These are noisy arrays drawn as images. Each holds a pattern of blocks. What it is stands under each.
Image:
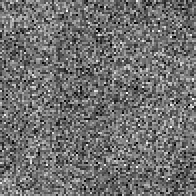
top and bottom mirror each other
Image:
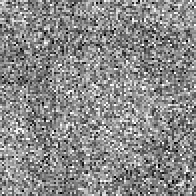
mirrored about the diagonal from the top left
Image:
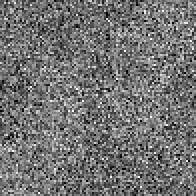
the same after a half turn
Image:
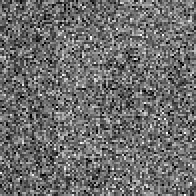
top and bottom mirror each other
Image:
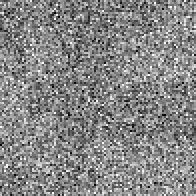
no symmetry
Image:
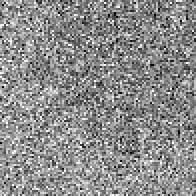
mirrored about the diagonal from the bottom left
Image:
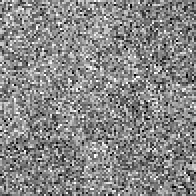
mirrored about the diagonal from the top left
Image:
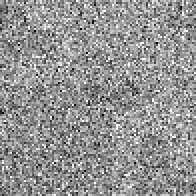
mirrored about the diagonal from the bottom left
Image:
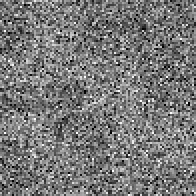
mirrored about the diagonal from the bottom left
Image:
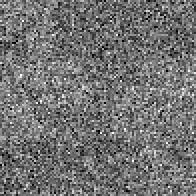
the same after a half turn
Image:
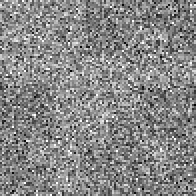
mirrored about the diagonal from the top left
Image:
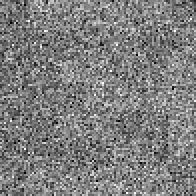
top and bottom mirror each other
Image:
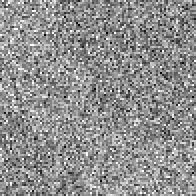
mirrored about the diagonal from the bottom left
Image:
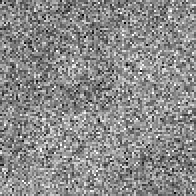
mirrored about the diagonal from the top left
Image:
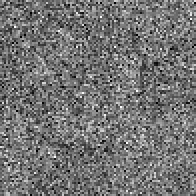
mirrored about the diagonal from the top left
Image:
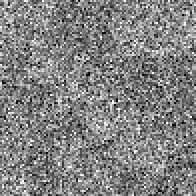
no symmetry
